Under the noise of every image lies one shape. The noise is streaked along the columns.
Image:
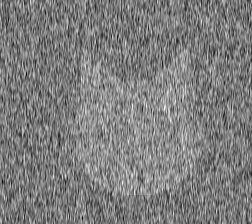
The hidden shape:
cat's head
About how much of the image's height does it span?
two thirds
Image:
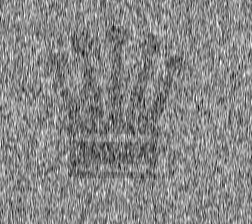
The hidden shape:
chess queen
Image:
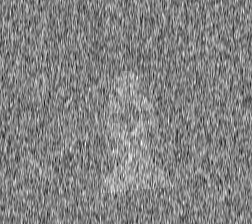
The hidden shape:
chess bishop
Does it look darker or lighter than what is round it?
lighter
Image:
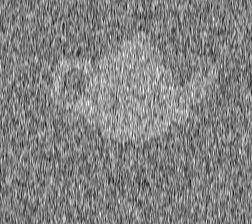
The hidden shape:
teapot
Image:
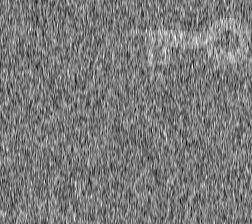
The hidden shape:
key
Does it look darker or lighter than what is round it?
lighter
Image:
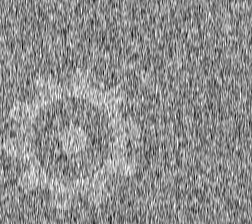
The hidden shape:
gear
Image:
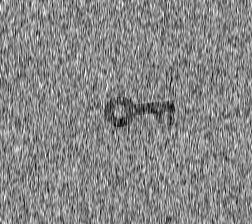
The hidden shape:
key
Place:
centre
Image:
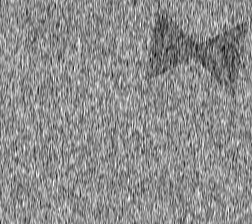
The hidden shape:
bow tie
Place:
top right
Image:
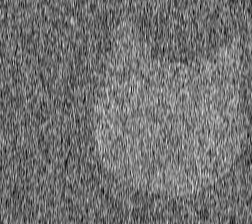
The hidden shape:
cat's head
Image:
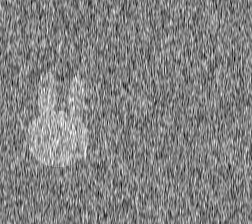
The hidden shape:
rabbit's head
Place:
middle left
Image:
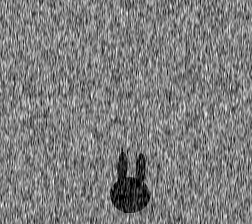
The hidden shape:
rabbit's head
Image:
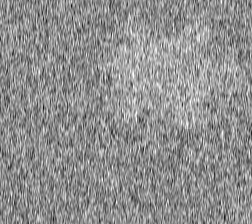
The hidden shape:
turtle
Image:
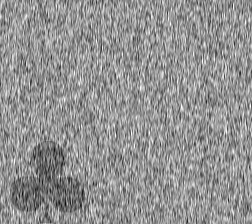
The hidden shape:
club
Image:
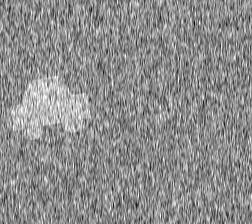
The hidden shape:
car
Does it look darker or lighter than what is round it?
lighter
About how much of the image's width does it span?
a third
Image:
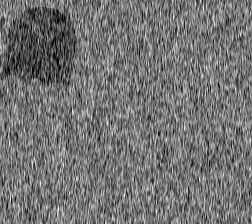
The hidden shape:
ghost
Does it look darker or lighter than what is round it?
darker
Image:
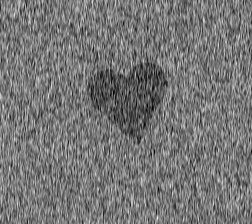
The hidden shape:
heart
